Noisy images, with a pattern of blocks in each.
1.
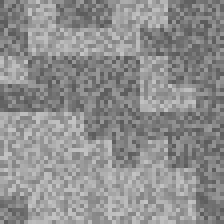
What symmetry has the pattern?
no symmetry
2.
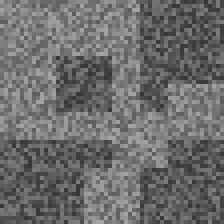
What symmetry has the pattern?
mirrored about the diagonal from the top left
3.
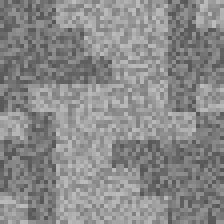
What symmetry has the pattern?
the same after a half turn
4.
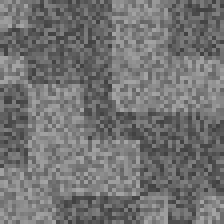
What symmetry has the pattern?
mirrored about the diagonal from the bottom left
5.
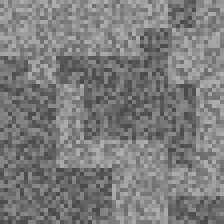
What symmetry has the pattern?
no symmetry
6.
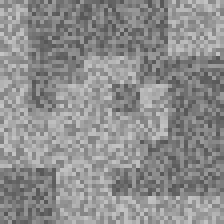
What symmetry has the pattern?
mirrored about the diagonal from the bottom left
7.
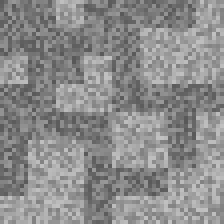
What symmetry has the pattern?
mirrored about the diagonal from the top left
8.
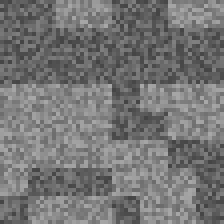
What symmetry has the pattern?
no symmetry
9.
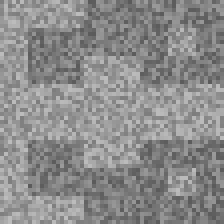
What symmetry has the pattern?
top and bottom mirror each other
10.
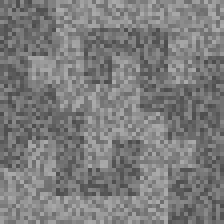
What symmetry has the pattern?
the same after a half turn
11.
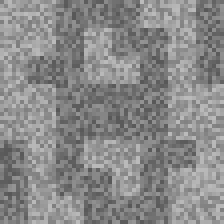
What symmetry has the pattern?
the same after a half turn
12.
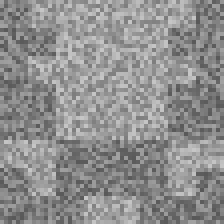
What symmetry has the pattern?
left and right mirror each other
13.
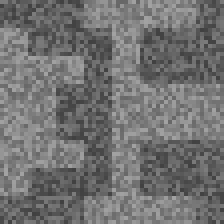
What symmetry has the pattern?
top and bottom mirror each other
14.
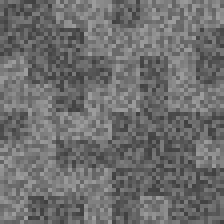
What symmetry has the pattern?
mirrored about the diagonal from the top left
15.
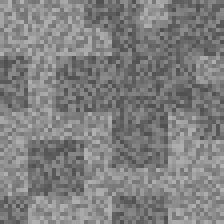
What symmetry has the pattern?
mirrored about the diagonal from the bottom left
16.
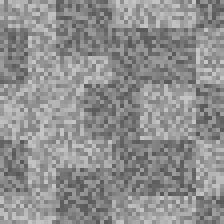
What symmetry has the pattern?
top and bottom mirror each other
